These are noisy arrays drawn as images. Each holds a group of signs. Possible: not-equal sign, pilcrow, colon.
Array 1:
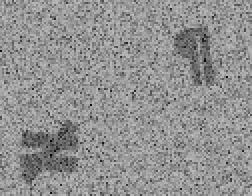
top right: dark pilcrow; bottom left: dark not-equal sign
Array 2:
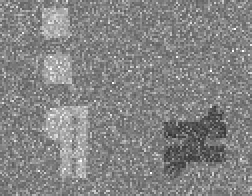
top left: light colon; bottom left: light pilcrow; bottom right: dark not-equal sign
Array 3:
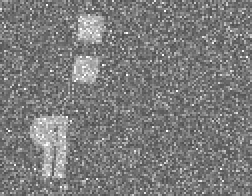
top left: light colon; bottom left: light pilcrow
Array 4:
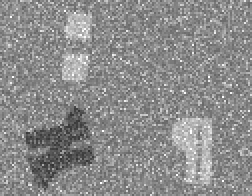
top left: light colon; bottom left: dark not-equal sign; bottom right: light pilcrow
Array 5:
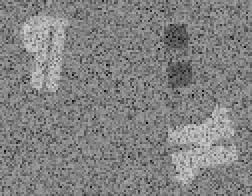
top left: light pilcrow; top right: dark colon; bottom right: light not-equal sign
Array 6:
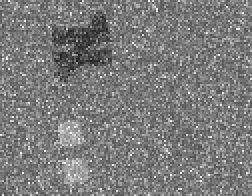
top left: dark not-equal sign; bottom left: light colon
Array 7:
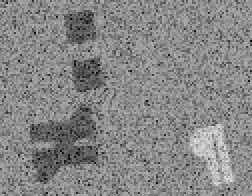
top left: dark colon; bottom left: dark not-equal sign; bottom right: light pilcrow
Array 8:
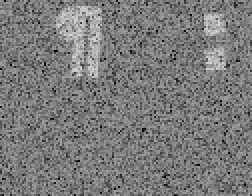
top left: light pilcrow; top right: light colon
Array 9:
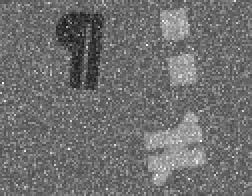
top left: dark pilcrow; top right: light colon; bottom right: light not-equal sign
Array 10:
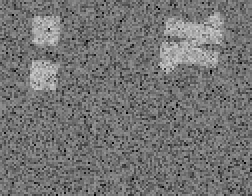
top left: light colon; top right: light not-equal sign
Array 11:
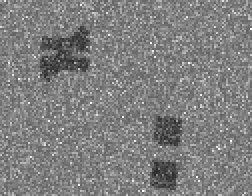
top left: dark not-equal sign; bottom right: dark colon
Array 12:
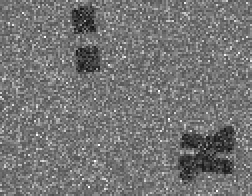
top left: dark colon; bottom right: dark not-equal sign
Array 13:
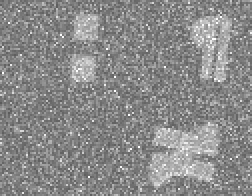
top left: light colon; top right: light pilcrow; bottom right: light not-equal sign
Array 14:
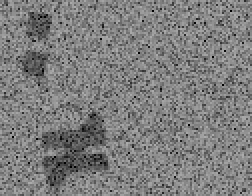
top left: dark colon; bottom left: dark not-equal sign
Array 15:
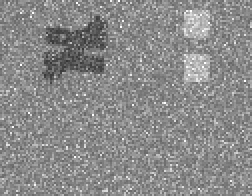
top left: dark not-equal sign; top right: light colon
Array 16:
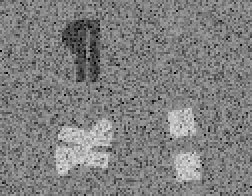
top left: dark pilcrow; bottom left: light not-equal sign; bottom right: light colon
